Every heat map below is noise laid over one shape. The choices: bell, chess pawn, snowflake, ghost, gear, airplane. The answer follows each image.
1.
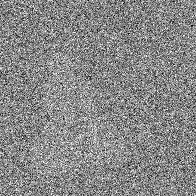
chess pawn
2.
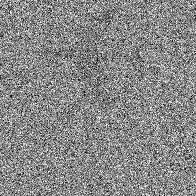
airplane
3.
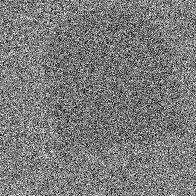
ghost
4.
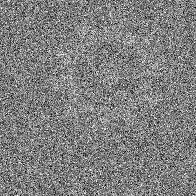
gear
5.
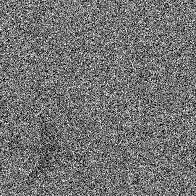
airplane
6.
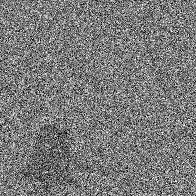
bell
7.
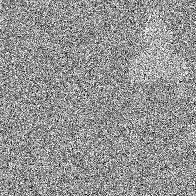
chess pawn
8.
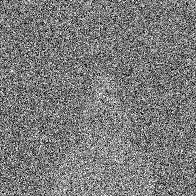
chess pawn
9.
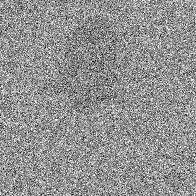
bell
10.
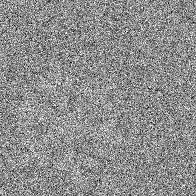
snowflake
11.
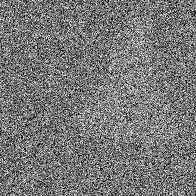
chess pawn
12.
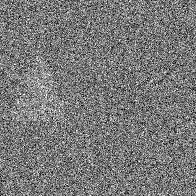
chess pawn
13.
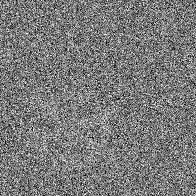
snowflake
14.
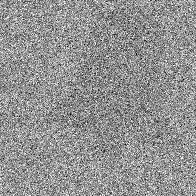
bell
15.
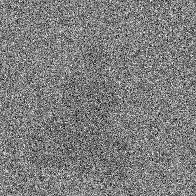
chess pawn
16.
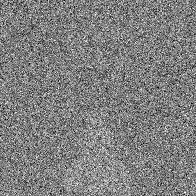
chess pawn
